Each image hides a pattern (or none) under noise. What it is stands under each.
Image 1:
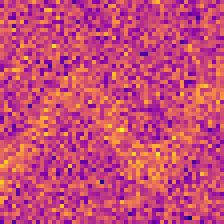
a wavy band
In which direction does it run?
left to right
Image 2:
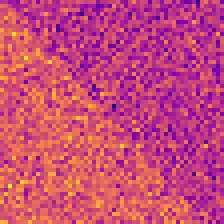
a sharp edge
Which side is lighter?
bottom left
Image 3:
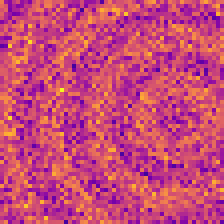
rings round one point
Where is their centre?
middle right
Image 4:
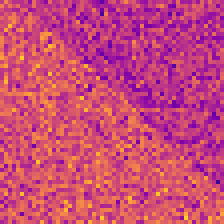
a sharp edge
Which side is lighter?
bottom left
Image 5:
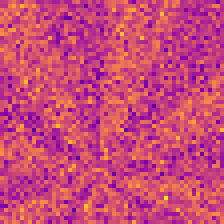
spokes from one point
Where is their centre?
bottom middle
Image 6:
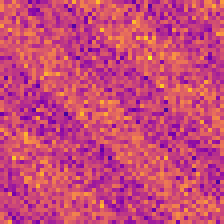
diagonal stripes
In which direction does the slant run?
top left to bottom right
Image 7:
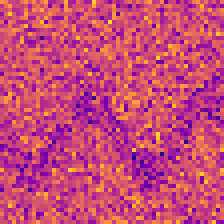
a wavy band
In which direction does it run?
left to right
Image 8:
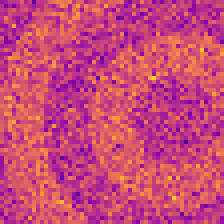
rings round one point
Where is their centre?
middle right
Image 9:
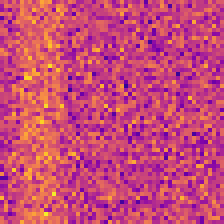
one vertical stripe
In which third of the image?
left
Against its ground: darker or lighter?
lighter
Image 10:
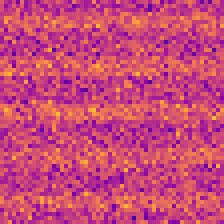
horizontal stripes
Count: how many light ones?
5
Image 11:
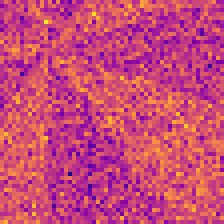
spokes from one point
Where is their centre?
top left
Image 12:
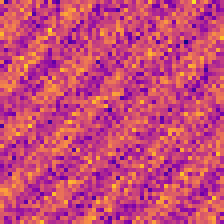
diagonal stripes
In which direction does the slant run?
bottom left to top right
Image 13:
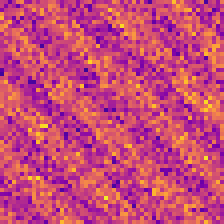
diagonal stripes
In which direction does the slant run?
top left to bottom right
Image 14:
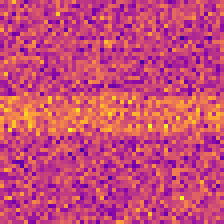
one horizontal stripe
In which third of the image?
middle
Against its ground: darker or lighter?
lighter
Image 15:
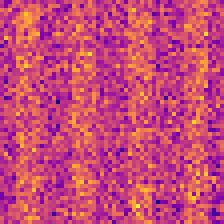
vertical stripes
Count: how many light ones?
4
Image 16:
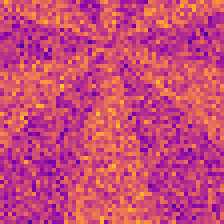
spokes from one point
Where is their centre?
top middle
